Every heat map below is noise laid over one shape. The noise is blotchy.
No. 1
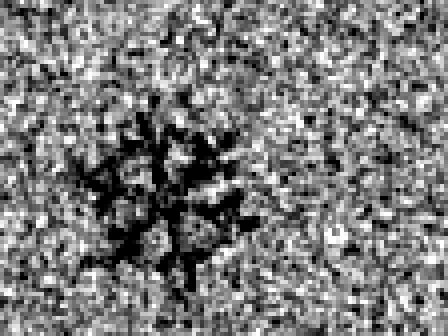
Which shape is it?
snowflake
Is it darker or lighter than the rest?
darker
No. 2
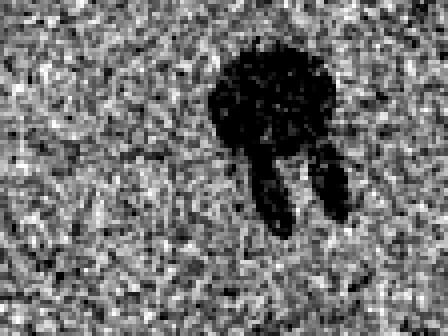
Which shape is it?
rabbit's head
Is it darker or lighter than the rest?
darker
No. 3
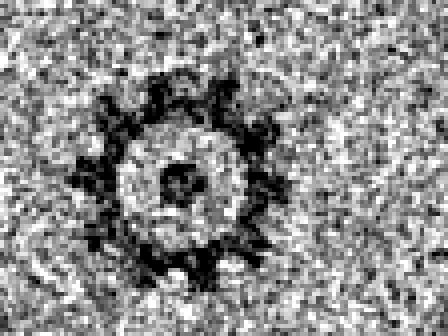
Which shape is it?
gear
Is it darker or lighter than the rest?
darker
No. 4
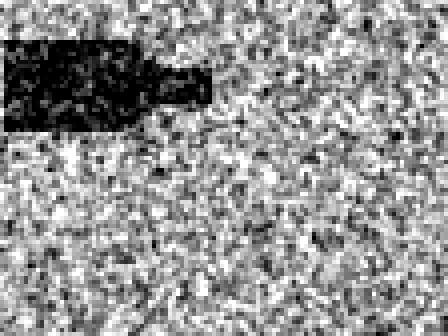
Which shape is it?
bottle
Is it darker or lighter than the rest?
darker
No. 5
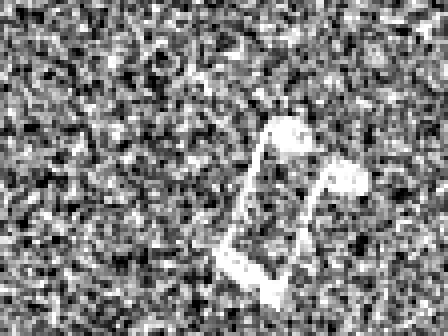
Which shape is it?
pair of musical notes
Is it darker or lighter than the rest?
lighter
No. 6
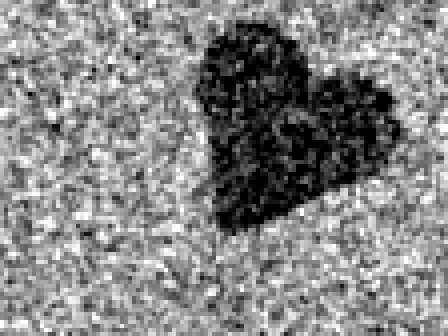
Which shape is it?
heart
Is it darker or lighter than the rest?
darker
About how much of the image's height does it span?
two thirds
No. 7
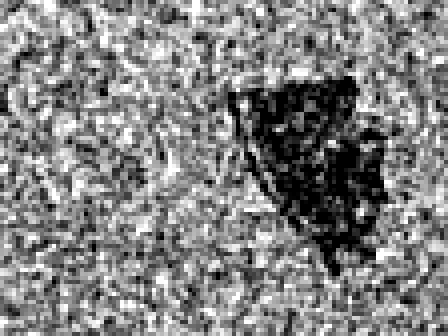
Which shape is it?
chess knight
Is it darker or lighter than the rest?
darker
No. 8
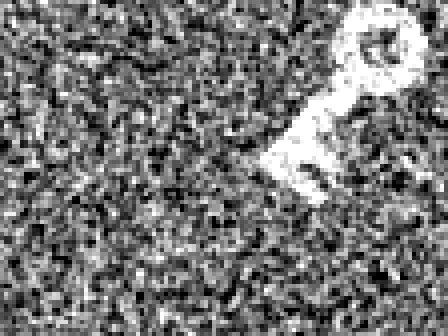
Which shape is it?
key
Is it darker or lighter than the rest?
lighter
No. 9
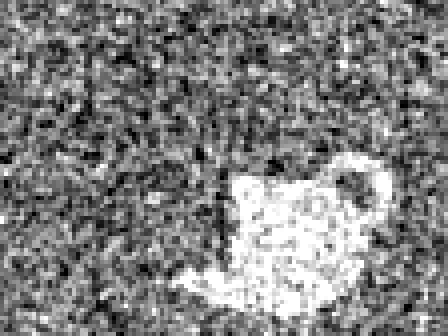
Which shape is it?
teapot
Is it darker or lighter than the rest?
lighter
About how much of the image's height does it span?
half
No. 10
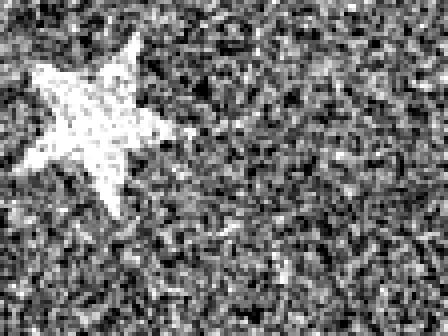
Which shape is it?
star
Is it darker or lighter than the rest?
lighter
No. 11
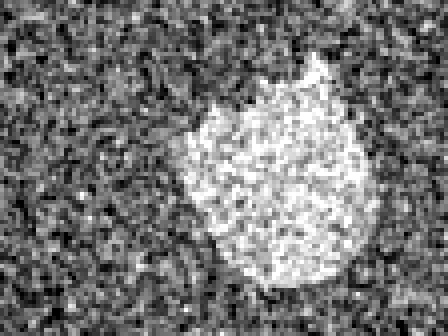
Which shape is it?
ghost
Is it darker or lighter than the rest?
lighter
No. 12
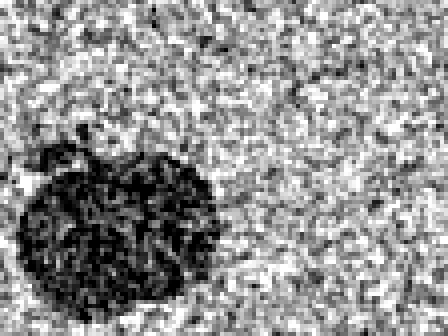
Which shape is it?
apple
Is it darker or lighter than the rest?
darker
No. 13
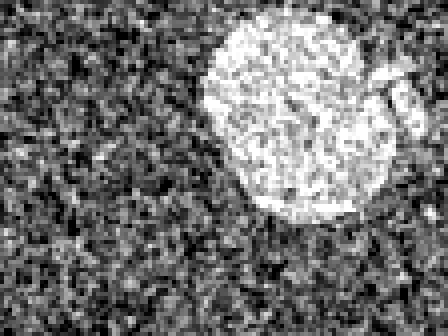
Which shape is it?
apple
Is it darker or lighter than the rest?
lighter
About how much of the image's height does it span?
two thirds
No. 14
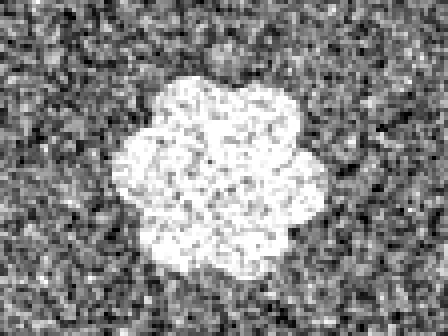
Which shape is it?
flower
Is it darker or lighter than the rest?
lighter
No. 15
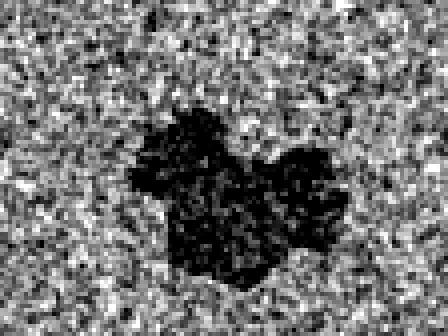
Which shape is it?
car
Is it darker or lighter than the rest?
darker
